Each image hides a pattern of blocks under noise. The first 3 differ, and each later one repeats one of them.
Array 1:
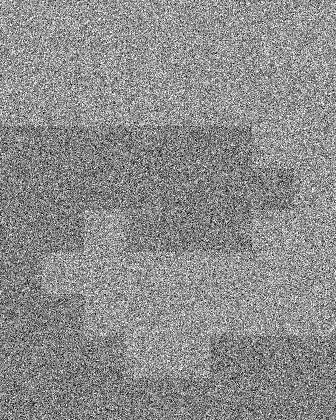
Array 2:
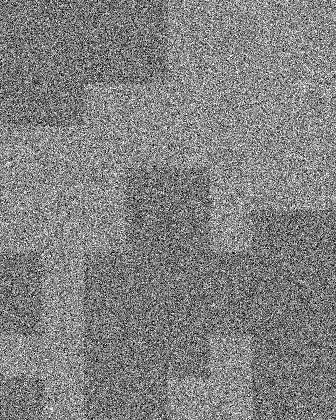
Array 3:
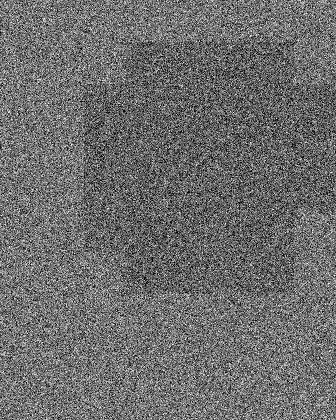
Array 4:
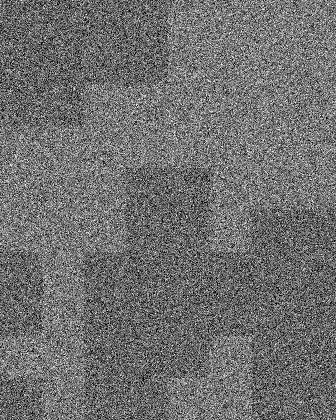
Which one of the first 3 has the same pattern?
2
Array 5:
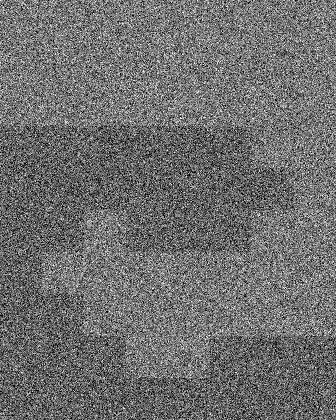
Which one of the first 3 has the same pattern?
1
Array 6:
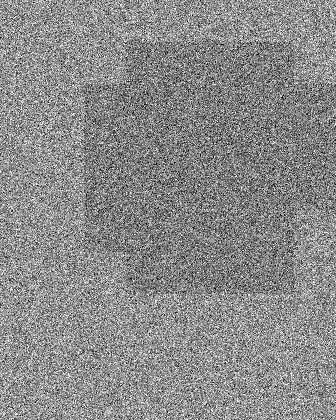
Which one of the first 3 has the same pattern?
3
